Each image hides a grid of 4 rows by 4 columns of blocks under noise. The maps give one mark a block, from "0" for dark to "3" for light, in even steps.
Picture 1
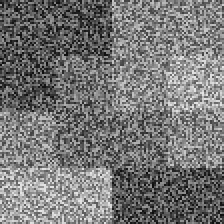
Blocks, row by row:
0 0 2 2
0 1 2 3
2 1 1 2
3 3 0 0
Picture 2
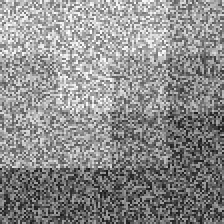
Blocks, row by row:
3 3 3 2
2 3 2 1
2 2 1 0
0 0 0 0
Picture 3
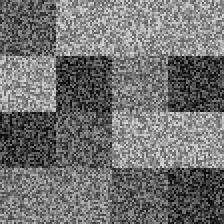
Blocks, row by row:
1 3 3 3
3 0 2 0
0 1 3 3
2 2 1 0
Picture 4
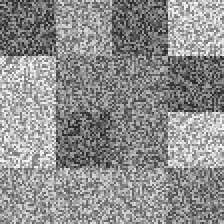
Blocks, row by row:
0 2 0 3
3 1 1 0
3 0 1 3
2 2 2 1
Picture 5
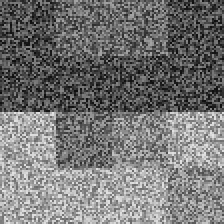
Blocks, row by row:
0 1 1 0
0 0 0 0
3 1 2 3
3 3 3 2
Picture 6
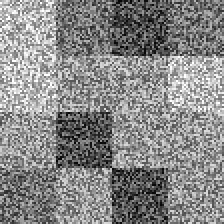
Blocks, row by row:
3 1 0 1
3 2 2 3
2 0 2 2
1 2 0 2
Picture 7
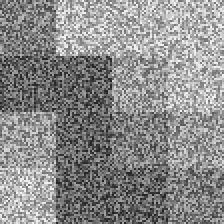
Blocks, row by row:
1 3 3 3
0 0 2 3
2 0 1 2
3 0 0 1
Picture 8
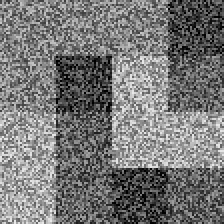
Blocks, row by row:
2 2 2 0
2 0 3 1
3 1 3 3
3 1 0 1
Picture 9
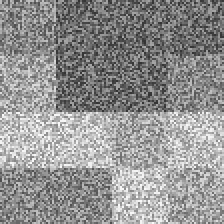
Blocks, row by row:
1 0 0 0
2 0 0 1
3 3 2 3
1 1 3 2
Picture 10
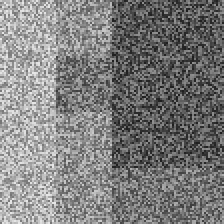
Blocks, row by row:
3 2 0 0
3 1 0 0
3 2 0 0
3 2 1 1
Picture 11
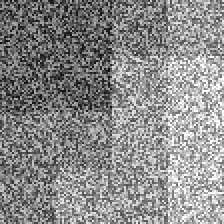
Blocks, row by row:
0 0 1 2
0 0 2 3
1 1 2 3
1 2 2 3
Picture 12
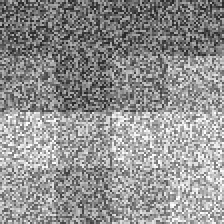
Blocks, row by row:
0 0 0 0
1 0 1 2
3 2 3 3
2 1 2 3
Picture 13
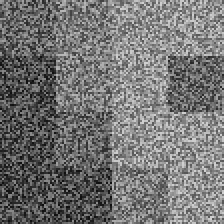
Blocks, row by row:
1 2 3 3
0 2 3 1
0 1 3 3
0 0 2 3
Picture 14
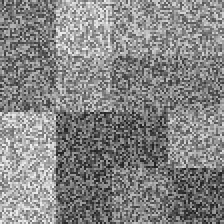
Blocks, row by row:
1 3 2 2
1 2 1 1
3 0 0 2
3 0 1 0
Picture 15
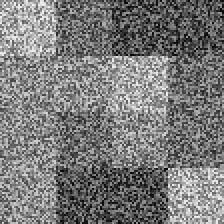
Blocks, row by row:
3 1 0 0
2 2 3 1
2 1 2 1
2 0 0 3
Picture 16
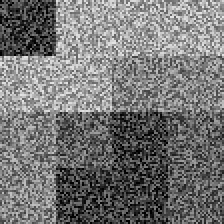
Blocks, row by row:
0 3 3 3
3 3 2 2
2 1 0 1
2 0 0 1
